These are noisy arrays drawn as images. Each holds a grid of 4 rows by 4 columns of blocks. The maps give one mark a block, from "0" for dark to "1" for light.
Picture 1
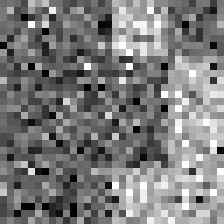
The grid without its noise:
0010
0001
0001
0011
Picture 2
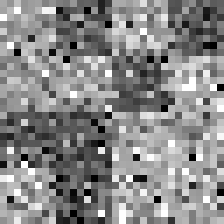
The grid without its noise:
1010
1101
0011
1011
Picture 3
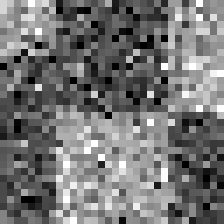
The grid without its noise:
1001
0001
0110
0110
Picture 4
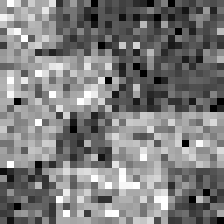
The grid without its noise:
1000
1100
1011
0110
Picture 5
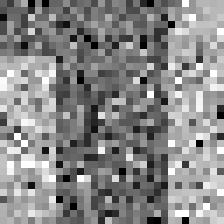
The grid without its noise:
0001
1001
1001
1001
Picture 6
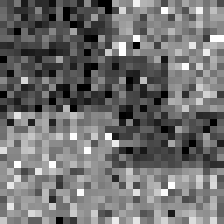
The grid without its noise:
0011
0001
1100
1111
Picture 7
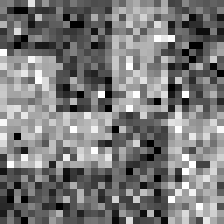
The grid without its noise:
0010
1010
1101
0001
